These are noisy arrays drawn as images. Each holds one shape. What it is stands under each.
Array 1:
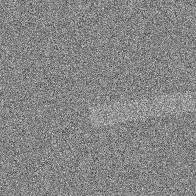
bar
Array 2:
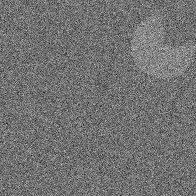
disc with a wedge cut out
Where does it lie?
top right
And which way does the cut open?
up and right
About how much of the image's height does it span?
a third
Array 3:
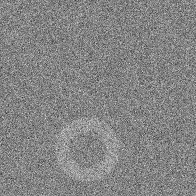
ring
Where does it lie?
bottom middle
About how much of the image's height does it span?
a third
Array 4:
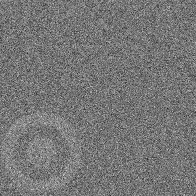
bullseye
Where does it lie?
bottom left
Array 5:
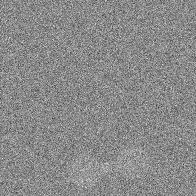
dumbbell
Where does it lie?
bottom middle
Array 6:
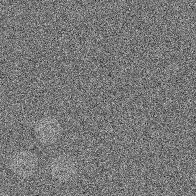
three dots
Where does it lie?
bottom left
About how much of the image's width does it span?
a third
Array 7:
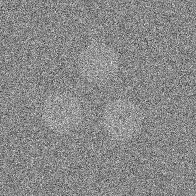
three dots
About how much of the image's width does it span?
half
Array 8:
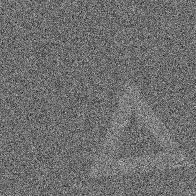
triangle frame
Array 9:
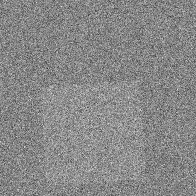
square
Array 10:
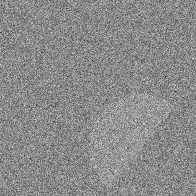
half disc
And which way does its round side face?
up and left
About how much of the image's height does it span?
half
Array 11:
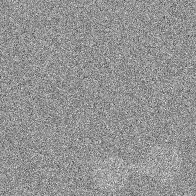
dumbbell
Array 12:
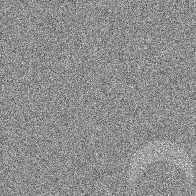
crescent
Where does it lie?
bottom right
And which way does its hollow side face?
down
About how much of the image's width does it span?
a third
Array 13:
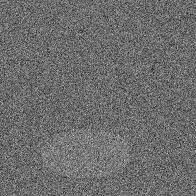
ellipse
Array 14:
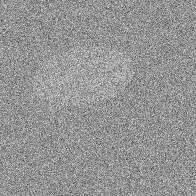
ellipse
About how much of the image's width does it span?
half
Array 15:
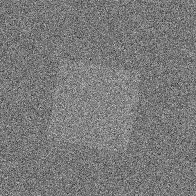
square
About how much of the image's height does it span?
half
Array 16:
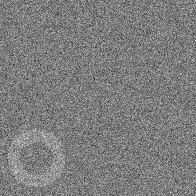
ring
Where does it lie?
bottom left
